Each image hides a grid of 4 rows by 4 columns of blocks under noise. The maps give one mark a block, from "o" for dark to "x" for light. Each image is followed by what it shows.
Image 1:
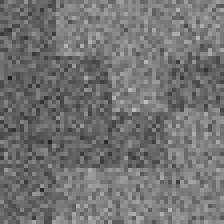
o x x x
o o x o
o o o x
o x x x
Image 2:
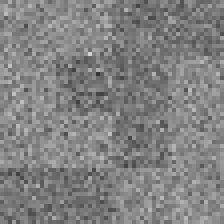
x x o o
x o o x
x x o x
o o x x
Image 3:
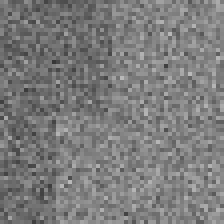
o o x x
o o x x
o x x x
o x x x
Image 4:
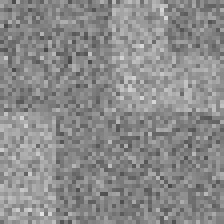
o o x o
o o x x
x o o o
x o o o
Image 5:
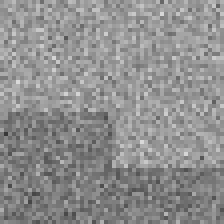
x x x x
x x x x
o o x x
o o o o
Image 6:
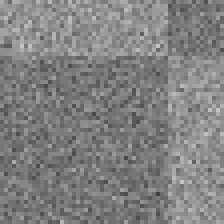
x x x o
o o o x
o o o x
o o o x
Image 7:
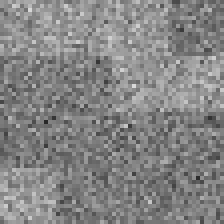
x x x o
o o x x
o o o o
x o o o
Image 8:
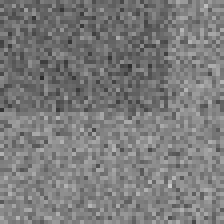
o o o x
o o o x
x x x x
x x x x
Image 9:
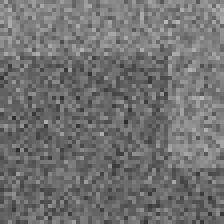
x x x x
o o o x
o o o x
o o o o
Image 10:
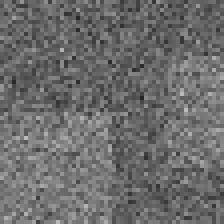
o o o o
o o o x
x x o x
x x o o
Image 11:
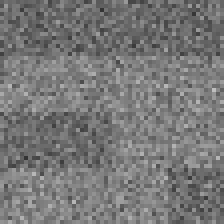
o o o o
x x x x
o o x x
x x x o
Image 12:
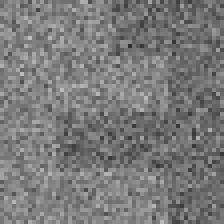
x x o o
x x x o
x o o o
x x x o
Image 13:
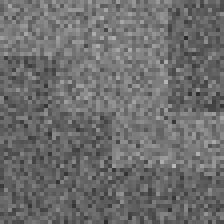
x x x o
o x x o
o o x x
o o o o
